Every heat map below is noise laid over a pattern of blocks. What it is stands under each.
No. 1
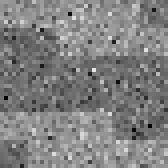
the same after a half turn
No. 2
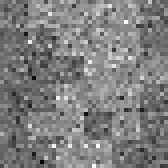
no symmetry
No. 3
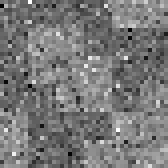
mirrored about the diagonal from the top left
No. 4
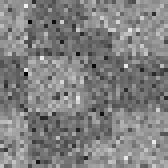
top and bottom mirror each other
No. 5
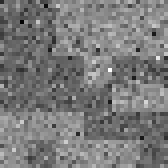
no symmetry
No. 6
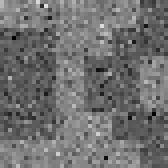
top and bottom mirror each other
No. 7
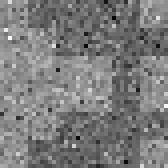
top and bottom mirror each other
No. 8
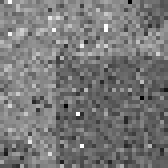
mirrored about the diagonal from the top left
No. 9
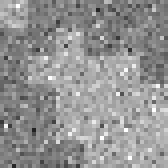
mirrored about the diagonal from the top left
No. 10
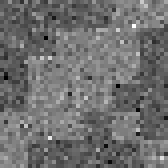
mirrored about the diagonal from the top left
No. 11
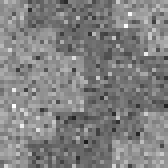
top and bottom mirror each other
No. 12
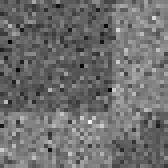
mirrored about the diagonal from the top left
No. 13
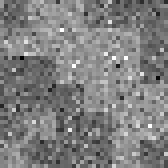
mirrored about the diagonal from the bottom left
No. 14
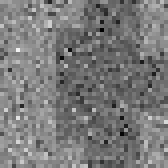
top and bottom mirror each other
